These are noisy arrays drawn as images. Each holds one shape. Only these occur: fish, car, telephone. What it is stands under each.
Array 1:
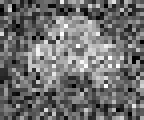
car
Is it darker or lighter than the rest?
lighter
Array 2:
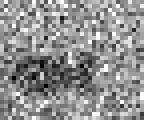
fish
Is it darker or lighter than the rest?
darker
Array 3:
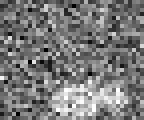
fish
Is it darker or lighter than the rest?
lighter
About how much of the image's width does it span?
half
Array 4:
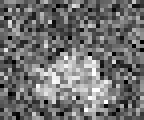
car
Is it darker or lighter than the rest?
lighter
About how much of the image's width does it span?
half
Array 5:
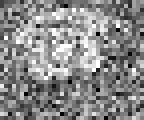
telephone
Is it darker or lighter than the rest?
lighter
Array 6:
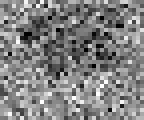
telephone
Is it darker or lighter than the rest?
darker
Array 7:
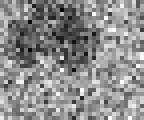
car
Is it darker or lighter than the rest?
darker
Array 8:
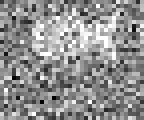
fish
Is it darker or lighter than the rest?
lighter
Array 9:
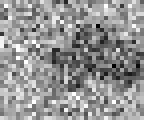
car
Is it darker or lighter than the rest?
darker
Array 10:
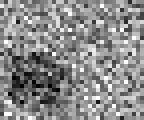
telephone
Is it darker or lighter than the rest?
darker
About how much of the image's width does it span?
half
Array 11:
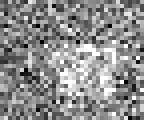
telephone
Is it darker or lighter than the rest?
lighter
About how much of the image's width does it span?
half
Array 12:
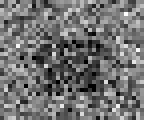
telephone
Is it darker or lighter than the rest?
darker
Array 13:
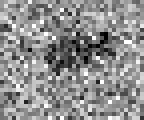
fish
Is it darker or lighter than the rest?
darker
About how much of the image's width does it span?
half
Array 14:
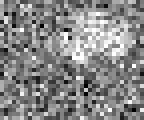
car
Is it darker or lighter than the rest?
lighter
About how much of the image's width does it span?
half
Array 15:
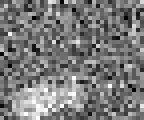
fish
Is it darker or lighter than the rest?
lighter
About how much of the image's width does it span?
half
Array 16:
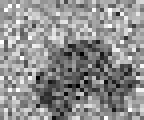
car
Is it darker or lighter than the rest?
darker
